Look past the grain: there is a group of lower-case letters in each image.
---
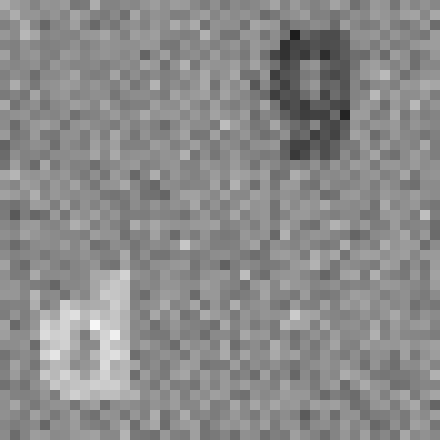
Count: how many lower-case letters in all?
2
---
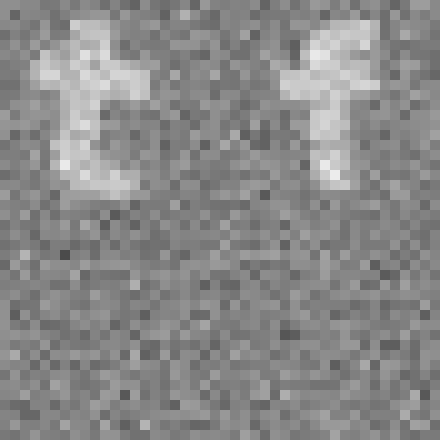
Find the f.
top right
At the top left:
t
